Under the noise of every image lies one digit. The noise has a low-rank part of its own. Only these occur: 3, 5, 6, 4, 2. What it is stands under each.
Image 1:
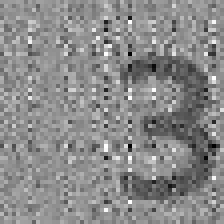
3
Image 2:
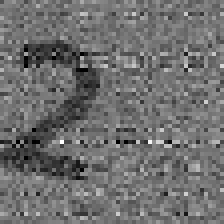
2
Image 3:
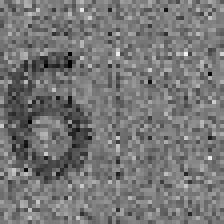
6
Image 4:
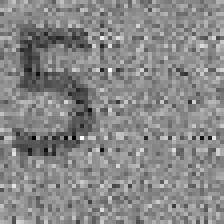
5
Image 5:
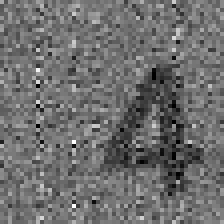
4
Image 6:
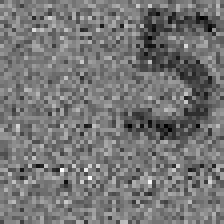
5
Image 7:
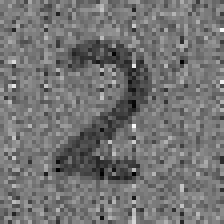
2
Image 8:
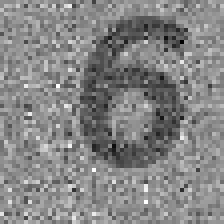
6
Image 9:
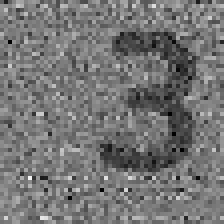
3
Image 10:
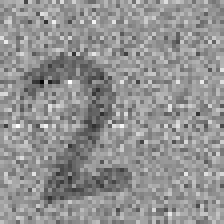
2
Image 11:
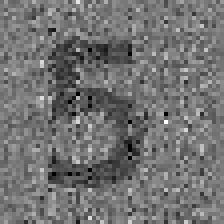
5
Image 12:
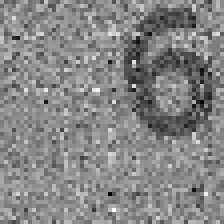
6
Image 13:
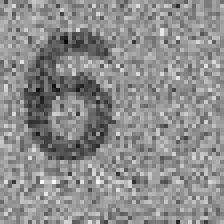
6
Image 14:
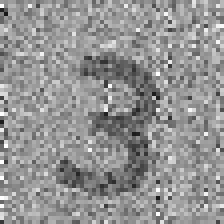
3
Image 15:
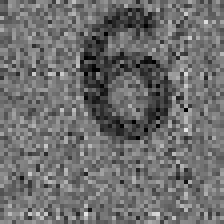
6
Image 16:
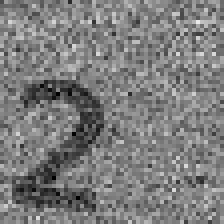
2
